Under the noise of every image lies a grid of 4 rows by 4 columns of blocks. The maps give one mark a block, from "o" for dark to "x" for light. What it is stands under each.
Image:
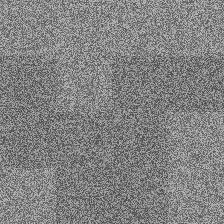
x x x x
o x o o
o o o x
x o o x
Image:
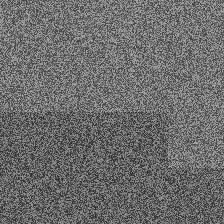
x x x x
x x x x
o o o x
o o o o
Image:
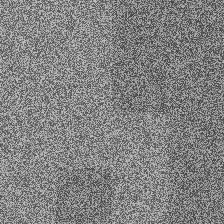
x x o o
x x o o
x x x o
x o x o
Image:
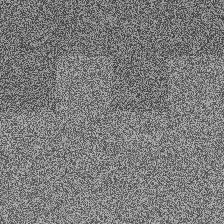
o o o o
o x o x
x x x x
x x x x
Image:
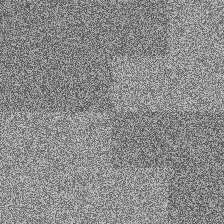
o o o x
o o x x
x x o o
x x x o
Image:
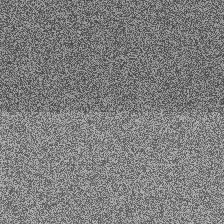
o o o o
o o o o
x x x x
x x x x
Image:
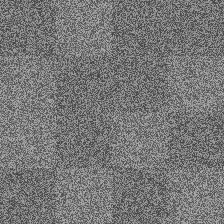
o x o o
x o o x
x o x o
o x o x
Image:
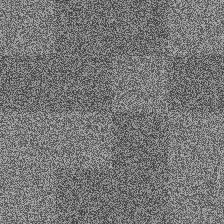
x o o x
o o x o
x x o x
x o o x
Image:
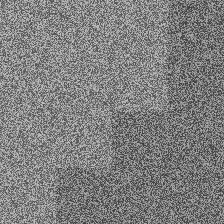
x x x o
x x x o
x x o o
x o o o
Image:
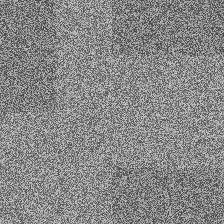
o x o o
o x x x
x x x x
x x o o
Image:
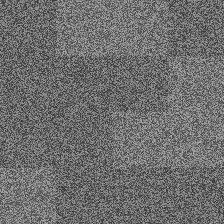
o x x o
o o o x
o o x x
x o o o
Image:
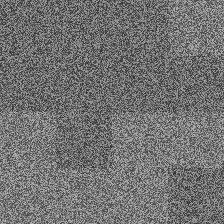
o o o x
o o o o
x o x x
x x x o
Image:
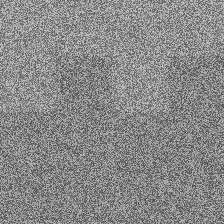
x x x x
x o x o
o o o o
o o o o
